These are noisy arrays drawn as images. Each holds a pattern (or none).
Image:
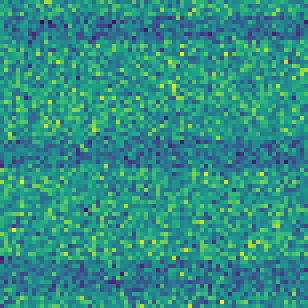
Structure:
bands of rows
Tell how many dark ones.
3
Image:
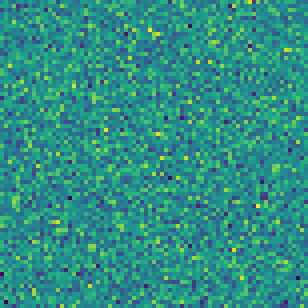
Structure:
only noise
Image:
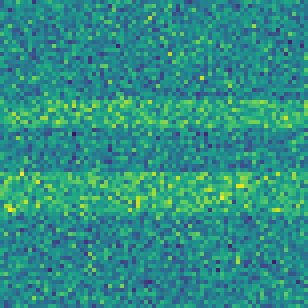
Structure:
bands of rows
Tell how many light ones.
2
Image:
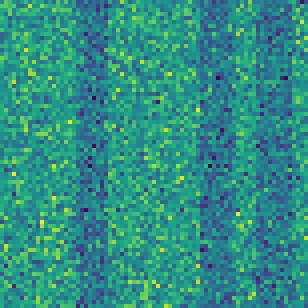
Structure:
bands of columns
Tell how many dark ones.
3
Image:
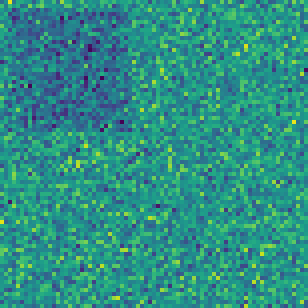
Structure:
one block
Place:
top left
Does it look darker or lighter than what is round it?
darker
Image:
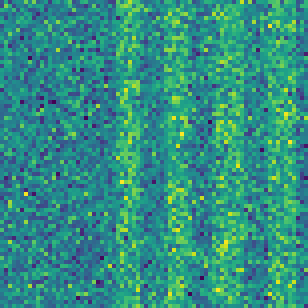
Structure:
bands of columns
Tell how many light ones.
4
